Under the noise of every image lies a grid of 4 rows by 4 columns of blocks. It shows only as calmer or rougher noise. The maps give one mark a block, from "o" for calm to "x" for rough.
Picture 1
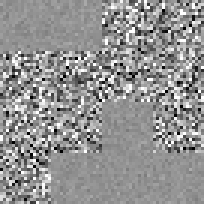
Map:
ooxx
xxxx
xxox
xooo
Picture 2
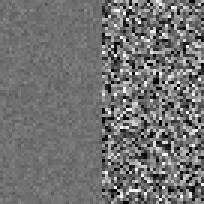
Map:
ooxx
ooxx
ooxx
ooxx
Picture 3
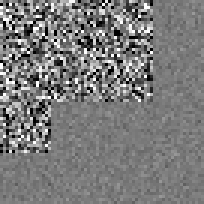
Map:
xxxo
xxxo
xooo
oooo
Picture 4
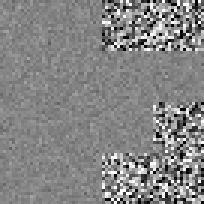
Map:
ooxx
oooo
ooox
ooxx
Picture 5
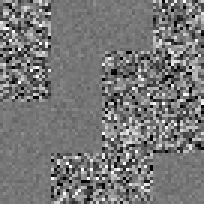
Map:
xoox
xoxx
ooxx
oxxo
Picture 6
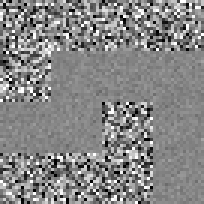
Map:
xxxx
xooo
ooxo
xxxo
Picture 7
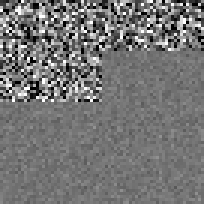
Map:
xxxx
xxoo
oooo
oooo
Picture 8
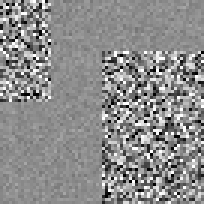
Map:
xooo
xoxx
ooxx
ooxx
